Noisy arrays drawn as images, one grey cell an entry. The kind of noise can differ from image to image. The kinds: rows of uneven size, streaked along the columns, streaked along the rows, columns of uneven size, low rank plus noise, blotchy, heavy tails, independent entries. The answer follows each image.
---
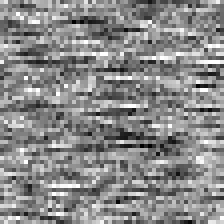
streaked along the rows
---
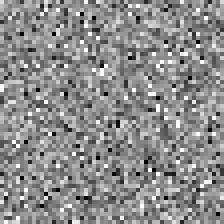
heavy tails
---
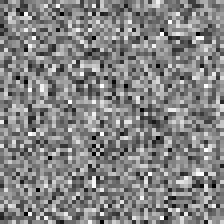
low rank plus noise
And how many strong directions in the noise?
two
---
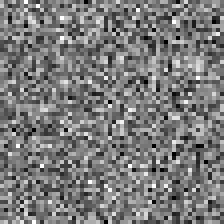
low rank plus noise
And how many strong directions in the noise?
five to eight
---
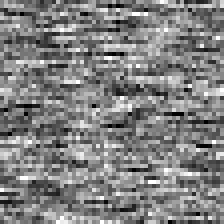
streaked along the rows
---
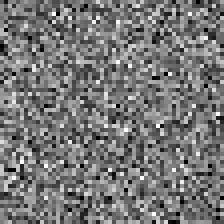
independent entries
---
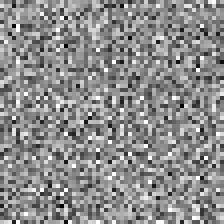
low rank plus noise
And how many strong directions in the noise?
one
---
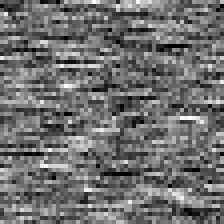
streaked along the rows
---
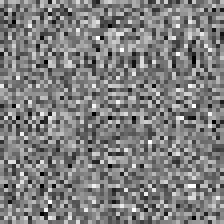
low rank plus noise
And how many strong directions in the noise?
three or four
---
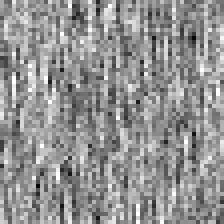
streaked along the columns
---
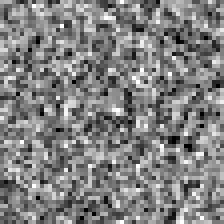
blotchy
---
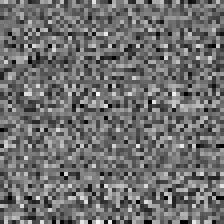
rows of uneven size
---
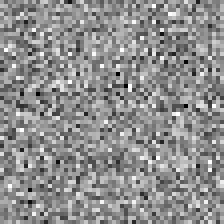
low rank plus noise
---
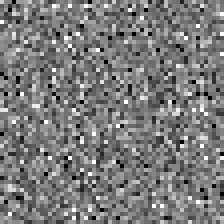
heavy tails
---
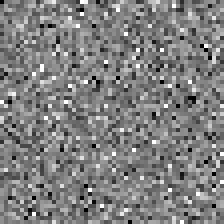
heavy tails
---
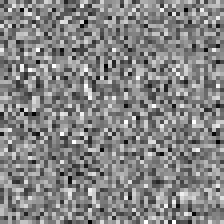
low rank plus noise
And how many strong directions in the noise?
five to eight
